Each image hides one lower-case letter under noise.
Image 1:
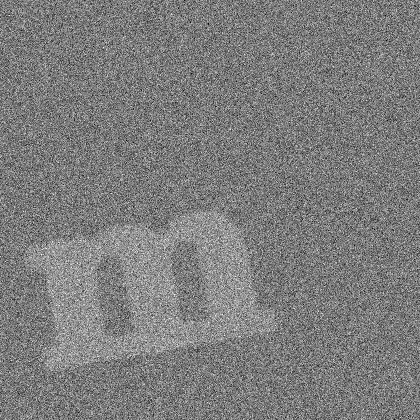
m
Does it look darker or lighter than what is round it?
lighter
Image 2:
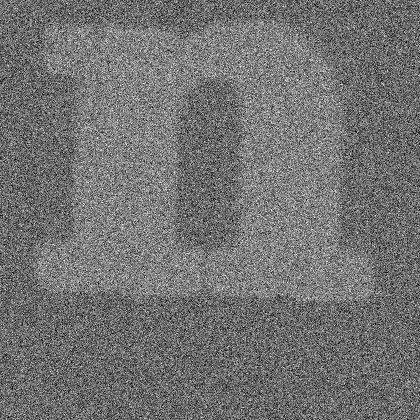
n
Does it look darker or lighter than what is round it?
lighter
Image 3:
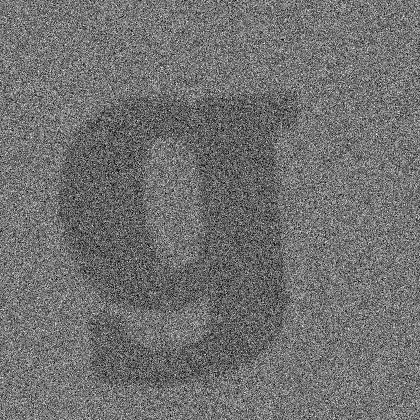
g
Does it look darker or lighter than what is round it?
darker
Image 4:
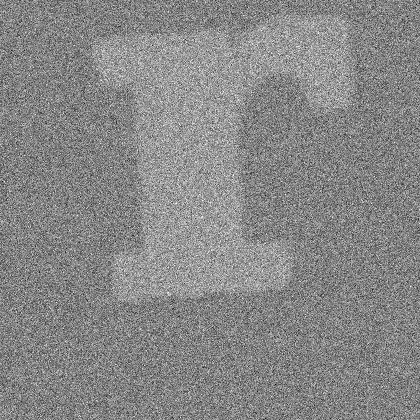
r
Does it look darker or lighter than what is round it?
lighter
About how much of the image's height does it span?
two thirds
